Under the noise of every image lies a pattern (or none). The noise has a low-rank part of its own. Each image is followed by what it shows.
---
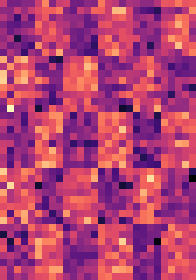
a checkerboard
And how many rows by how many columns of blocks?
5 by 6
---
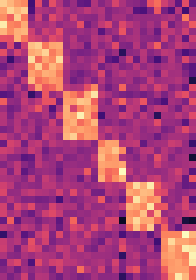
blocks along the diagonal
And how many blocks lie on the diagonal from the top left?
6
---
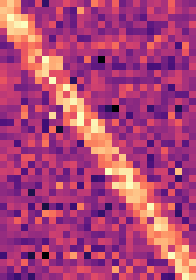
a diagonal band
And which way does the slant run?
top left to bottom right
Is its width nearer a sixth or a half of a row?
a sixth
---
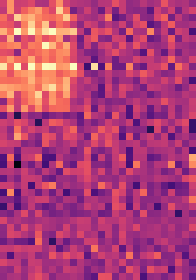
one block
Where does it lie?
top left
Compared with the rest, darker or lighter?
lighter
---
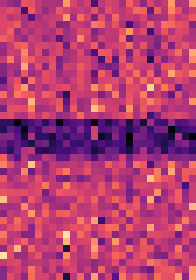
one band of rows
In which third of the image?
middle
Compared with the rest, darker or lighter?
darker
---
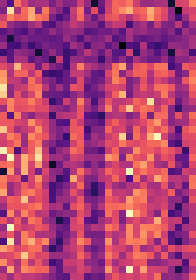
bands of rows crossing bands of columns
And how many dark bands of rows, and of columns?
1 and 3
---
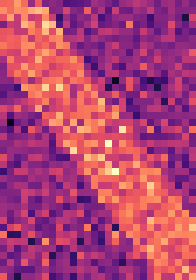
a diagonal band
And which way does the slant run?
top left to bottom right
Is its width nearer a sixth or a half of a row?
a half
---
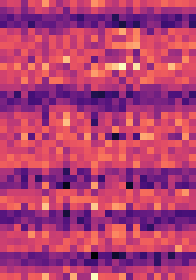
bands of rows
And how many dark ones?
5
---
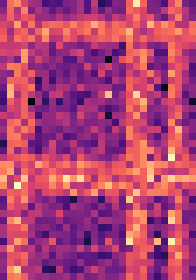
bands of rows crossing bands of columns
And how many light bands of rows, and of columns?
2 and 3
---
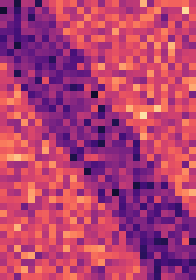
a diagonal band
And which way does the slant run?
top left to bottom right
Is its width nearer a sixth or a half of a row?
a half
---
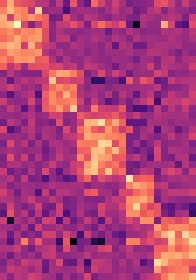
blocks along the diagonal
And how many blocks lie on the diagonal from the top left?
5
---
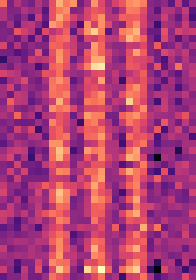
bands of columns
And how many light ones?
3
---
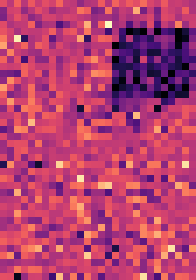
one block
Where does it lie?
top right
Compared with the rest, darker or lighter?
darker
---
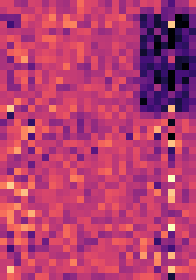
one block
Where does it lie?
top right
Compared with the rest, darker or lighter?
darker
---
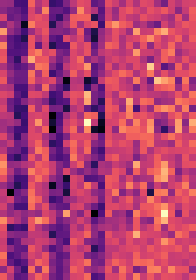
bands of columns
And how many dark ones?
3
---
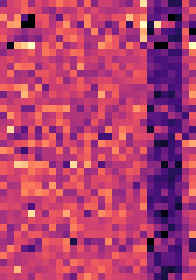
one band of columns
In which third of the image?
right
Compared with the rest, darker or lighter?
darker
